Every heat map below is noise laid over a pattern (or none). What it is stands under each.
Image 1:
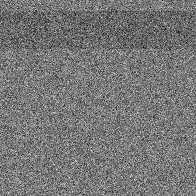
one horizontal stripe
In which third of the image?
top
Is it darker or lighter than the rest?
darker
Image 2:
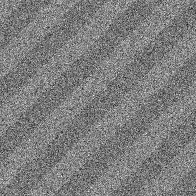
diagonal stripes
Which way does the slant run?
bottom left to top right
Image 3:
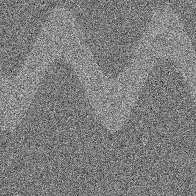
a wavy band
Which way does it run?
left to right
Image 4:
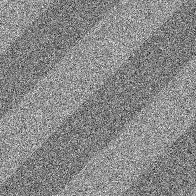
diagonal stripes
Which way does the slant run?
bottom left to top right
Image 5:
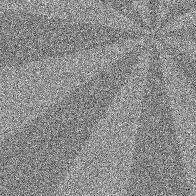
spokes from one point
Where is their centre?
top right
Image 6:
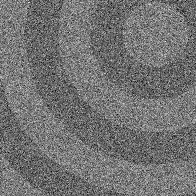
rings round one point
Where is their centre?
top right
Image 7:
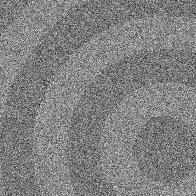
rings round one point
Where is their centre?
bottom right
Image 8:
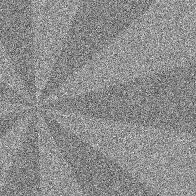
spokes from one point
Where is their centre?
middle left
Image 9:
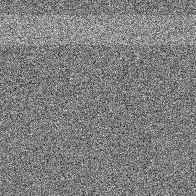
one horizontal stripe
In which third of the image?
top
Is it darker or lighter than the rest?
lighter
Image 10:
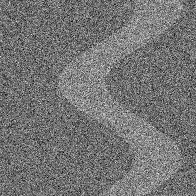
a wavy band
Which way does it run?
top to bottom
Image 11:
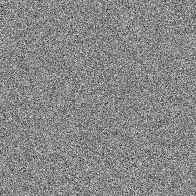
only noise
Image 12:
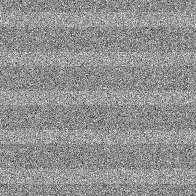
horizontal stripes
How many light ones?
5
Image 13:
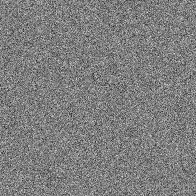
only noise
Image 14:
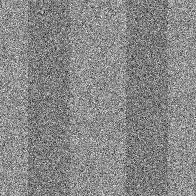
vertical stripes
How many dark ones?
2
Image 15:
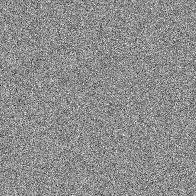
only noise
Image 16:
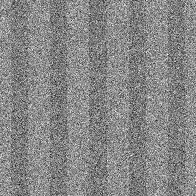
vertical stripes
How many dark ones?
5
